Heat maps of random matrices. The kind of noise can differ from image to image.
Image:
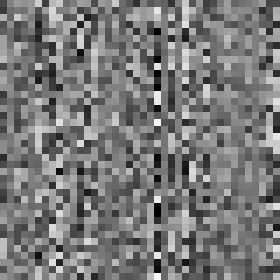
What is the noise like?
columns of uneven size
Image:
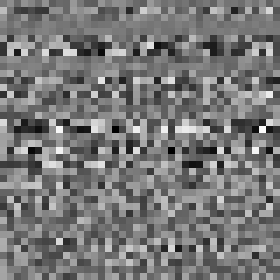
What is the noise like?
rows of uneven size
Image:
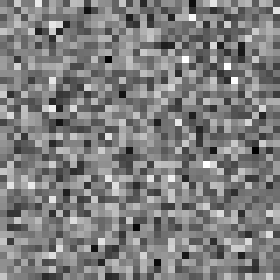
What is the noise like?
independent entries
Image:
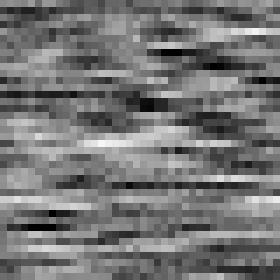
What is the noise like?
streaked along the rows
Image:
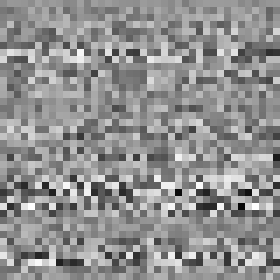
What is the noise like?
rows of uneven size
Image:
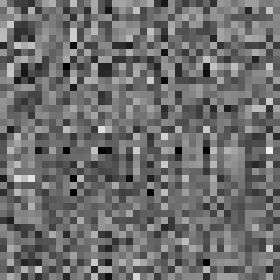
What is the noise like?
low rank plus noise
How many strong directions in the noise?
two
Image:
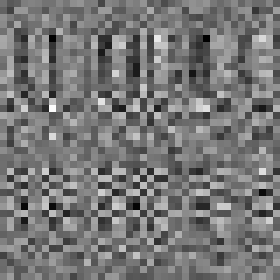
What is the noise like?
low rank plus noise
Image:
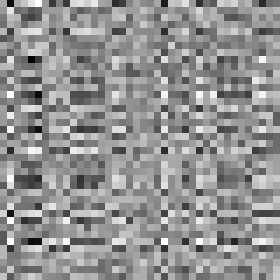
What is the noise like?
low rank plus noise
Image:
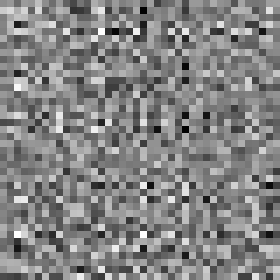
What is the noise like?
low rank plus noise
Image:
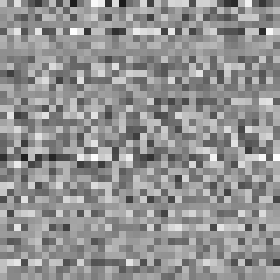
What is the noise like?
rows of uneven size
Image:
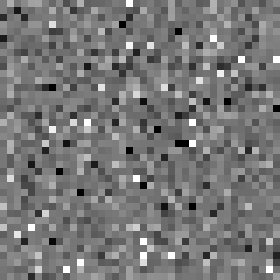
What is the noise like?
heavy tails
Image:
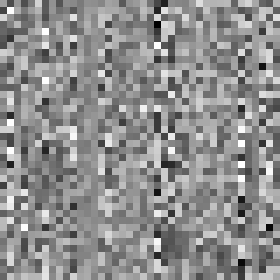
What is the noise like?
columns of uneven size
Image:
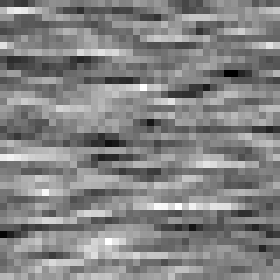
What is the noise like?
streaked along the rows
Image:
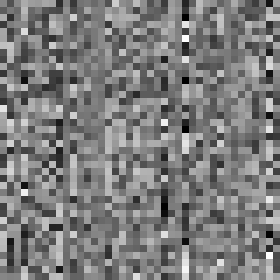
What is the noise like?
columns of uneven size
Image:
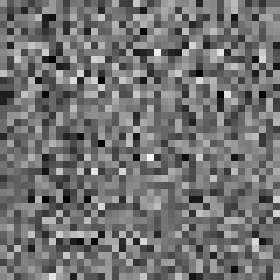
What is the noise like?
low rank plus noise
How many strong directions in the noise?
five to eight
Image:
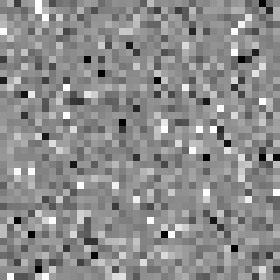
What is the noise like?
heavy tails
